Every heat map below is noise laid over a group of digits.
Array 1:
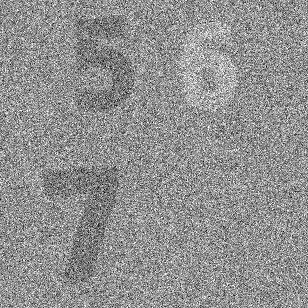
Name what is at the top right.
6
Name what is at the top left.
5
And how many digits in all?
3
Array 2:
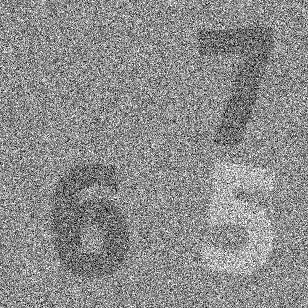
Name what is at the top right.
7
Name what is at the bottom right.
5
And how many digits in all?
3
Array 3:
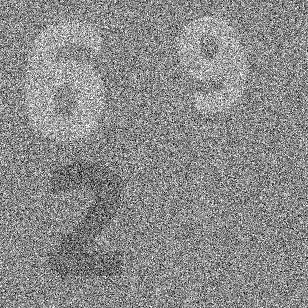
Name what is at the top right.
9
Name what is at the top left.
6
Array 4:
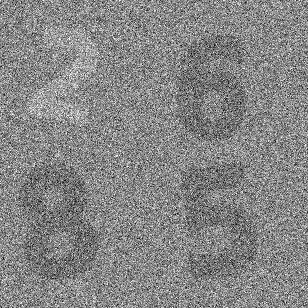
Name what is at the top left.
2
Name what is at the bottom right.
5
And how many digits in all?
4
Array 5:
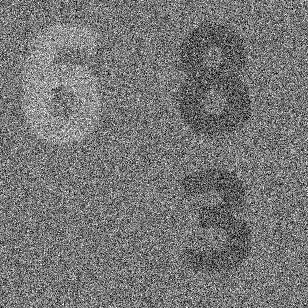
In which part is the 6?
top left
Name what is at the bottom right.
3
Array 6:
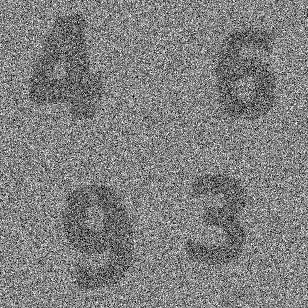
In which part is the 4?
top left
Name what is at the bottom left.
9
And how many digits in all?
4
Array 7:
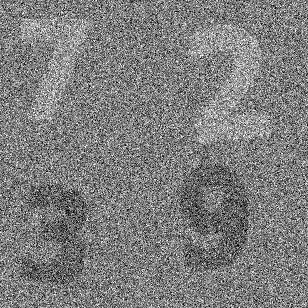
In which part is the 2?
top right
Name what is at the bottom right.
9
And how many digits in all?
4
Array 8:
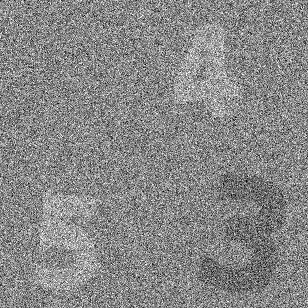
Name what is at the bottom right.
3
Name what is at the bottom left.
5
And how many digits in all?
3
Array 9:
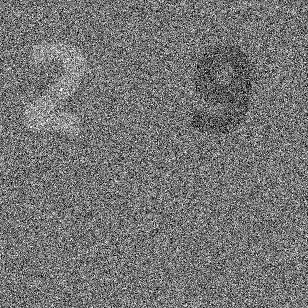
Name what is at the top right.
9
